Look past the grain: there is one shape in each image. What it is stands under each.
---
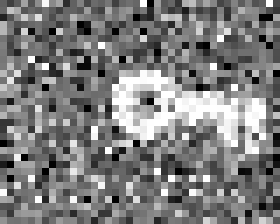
key
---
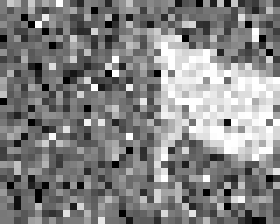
flag
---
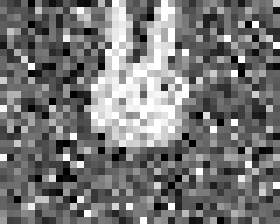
rabbit's head
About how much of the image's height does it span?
two thirds
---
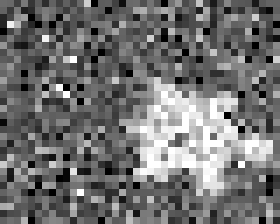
turtle
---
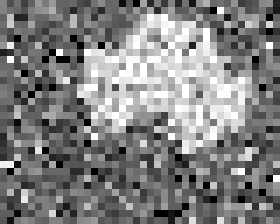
car
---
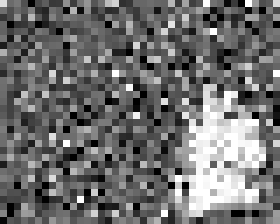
chess knight
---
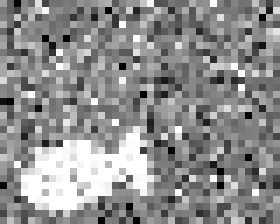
fish
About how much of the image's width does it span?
half
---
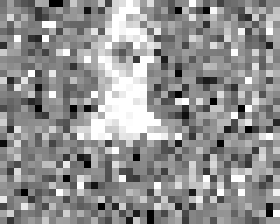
chess bishop
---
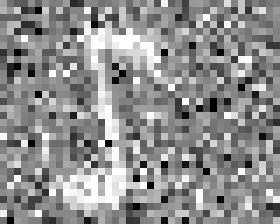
musical note
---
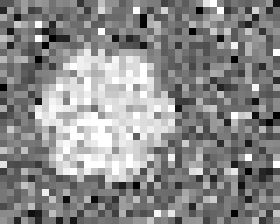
flower
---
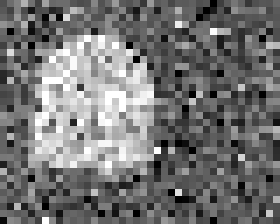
ghost
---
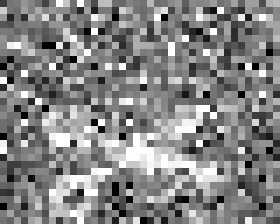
pair of scissors
